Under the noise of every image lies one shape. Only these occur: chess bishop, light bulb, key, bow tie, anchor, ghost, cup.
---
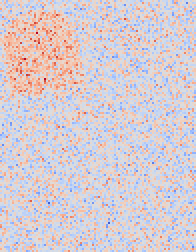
ghost
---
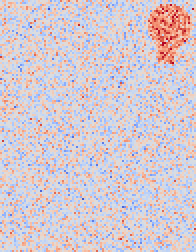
light bulb
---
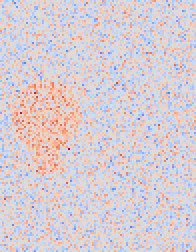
light bulb
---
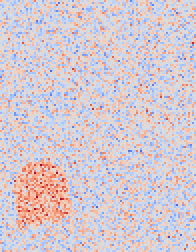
ghost
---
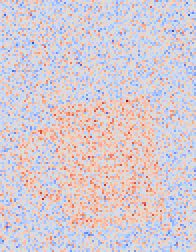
cup
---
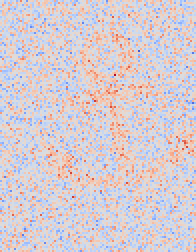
anchor
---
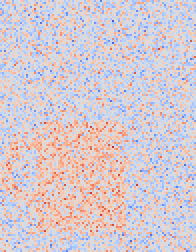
cup
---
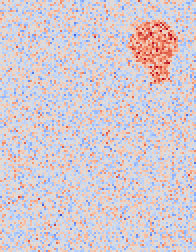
light bulb
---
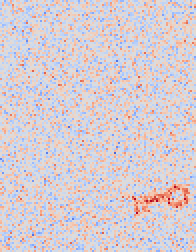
key
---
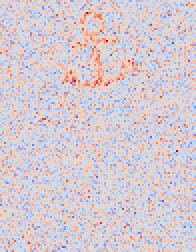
anchor
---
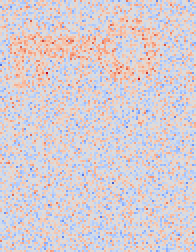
key
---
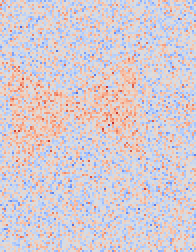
bow tie
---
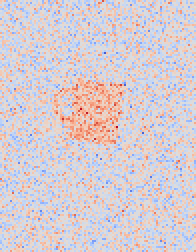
cup
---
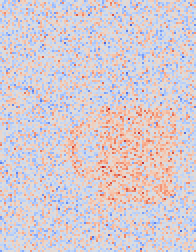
cup
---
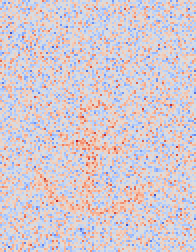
anchor
